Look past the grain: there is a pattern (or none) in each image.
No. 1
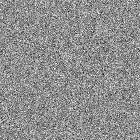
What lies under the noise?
only noise
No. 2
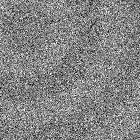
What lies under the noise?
rings round one point
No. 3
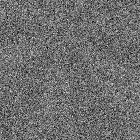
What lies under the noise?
spokes from one point
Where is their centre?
top middle
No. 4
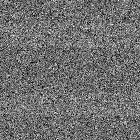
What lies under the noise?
horizontal stripes
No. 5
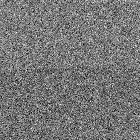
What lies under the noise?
a sharp edge
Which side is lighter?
top
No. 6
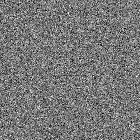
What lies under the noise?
only noise
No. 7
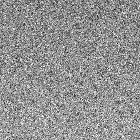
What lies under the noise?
a smooth slope
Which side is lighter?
bottom
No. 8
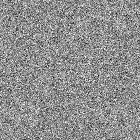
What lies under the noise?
only noise
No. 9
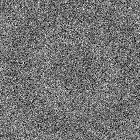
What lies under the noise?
rings round one point
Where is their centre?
centre
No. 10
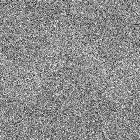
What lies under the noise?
a wavy band
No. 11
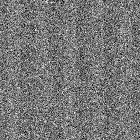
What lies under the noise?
vertical stripes
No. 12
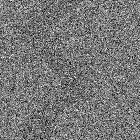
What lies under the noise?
a wavy band
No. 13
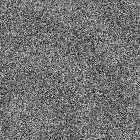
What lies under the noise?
rings round one point
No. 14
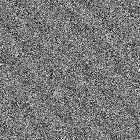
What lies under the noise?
diagonal stripes
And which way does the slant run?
top left to bottom right
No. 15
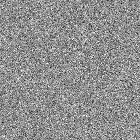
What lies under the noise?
only noise
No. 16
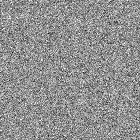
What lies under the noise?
only noise
